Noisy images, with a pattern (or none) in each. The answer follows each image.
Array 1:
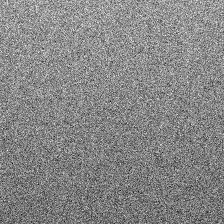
a smooth slope
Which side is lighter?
top
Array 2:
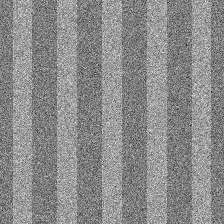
vertical stripes
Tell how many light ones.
5
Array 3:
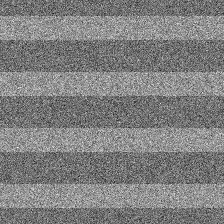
horizontal stripes
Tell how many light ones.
4
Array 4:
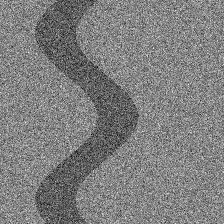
a wavy band
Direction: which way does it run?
top to bottom
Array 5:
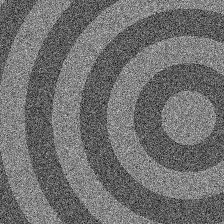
rings round one point
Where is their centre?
middle right
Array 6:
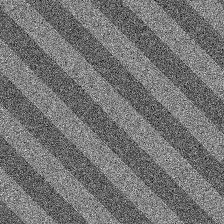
diagonal stripes
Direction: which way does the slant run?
top left to bottom right
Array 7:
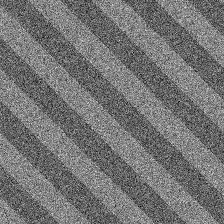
diagonal stripes
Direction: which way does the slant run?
top left to bottom right
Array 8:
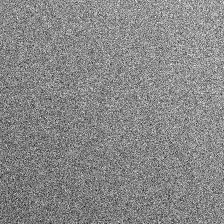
a smooth slope
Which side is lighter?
top right
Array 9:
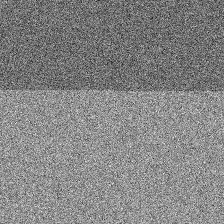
a sharp edge
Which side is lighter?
bottom
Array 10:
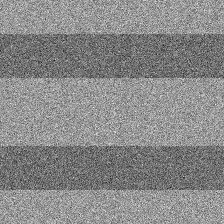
horizontal stripes
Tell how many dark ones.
2
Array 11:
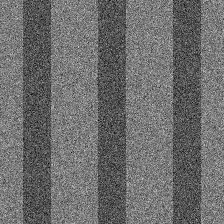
vertical stripes
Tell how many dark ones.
3
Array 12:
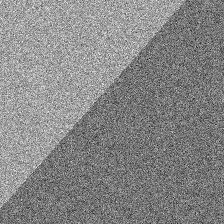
a sharp edge
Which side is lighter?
top left
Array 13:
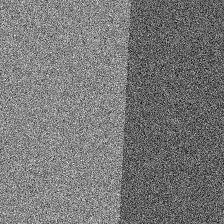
a sharp edge
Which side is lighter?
left
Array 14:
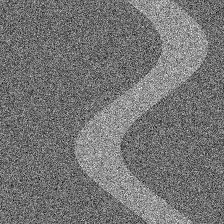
a wavy band
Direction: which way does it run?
top to bottom
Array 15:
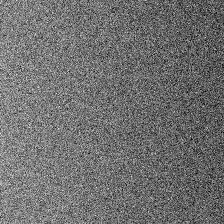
a smooth slope
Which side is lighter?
left
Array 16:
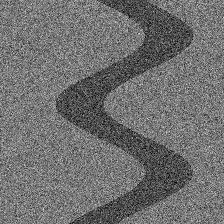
a wavy band
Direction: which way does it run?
top to bottom
